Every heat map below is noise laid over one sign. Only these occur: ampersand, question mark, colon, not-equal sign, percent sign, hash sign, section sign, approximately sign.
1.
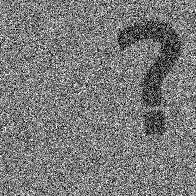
dark question mark
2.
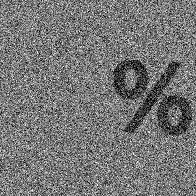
dark percent sign, middle right
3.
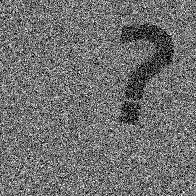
dark question mark
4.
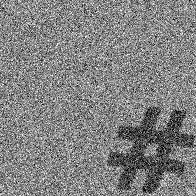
dark hash sign, bottom right
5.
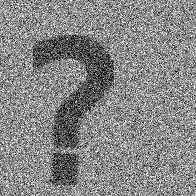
dark question mark
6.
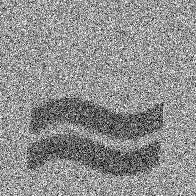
dark approximately sign
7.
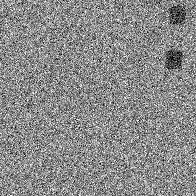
dark colon, top right
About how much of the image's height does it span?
a third
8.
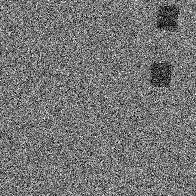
dark colon, top right
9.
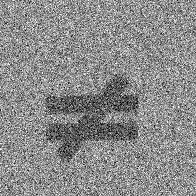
dark not-equal sign
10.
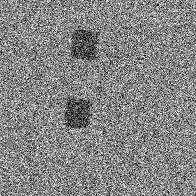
dark colon
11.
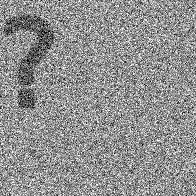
dark question mark
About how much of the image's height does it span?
half
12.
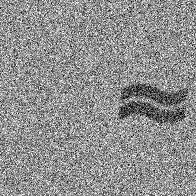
dark approximately sign, middle right
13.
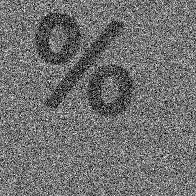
dark percent sign
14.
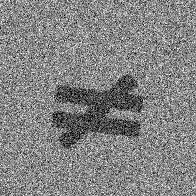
dark not-equal sign
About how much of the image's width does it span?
half
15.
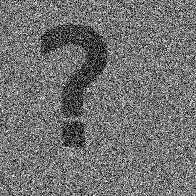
dark question mark
